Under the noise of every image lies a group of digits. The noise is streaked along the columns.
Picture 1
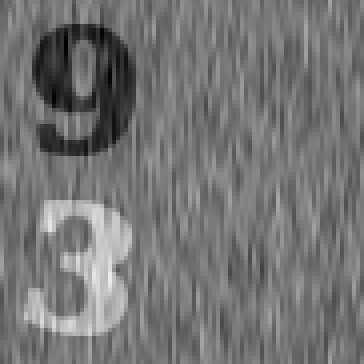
top left: dark 9; bottom left: light 3
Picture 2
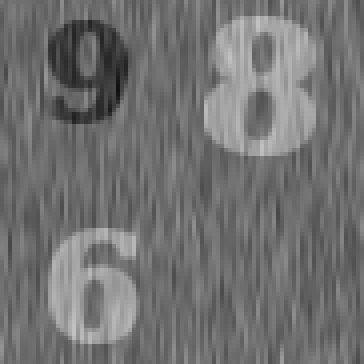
top left: dark 9; top right: light 8; bottom left: light 6
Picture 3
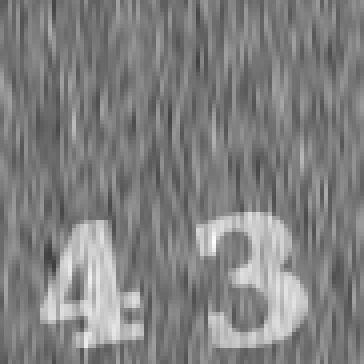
bottom left: light 4; bottom right: light 3
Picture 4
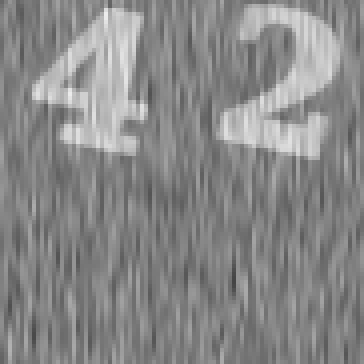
top left: light 4; top right: light 2
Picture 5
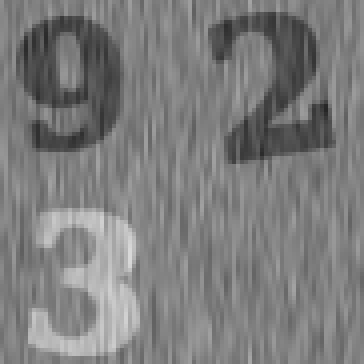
top left: dark 9; top right: dark 2; bottom left: light 3
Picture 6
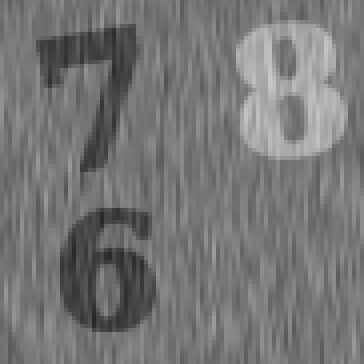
top left: dark 7; top right: light 8; bottom left: dark 6
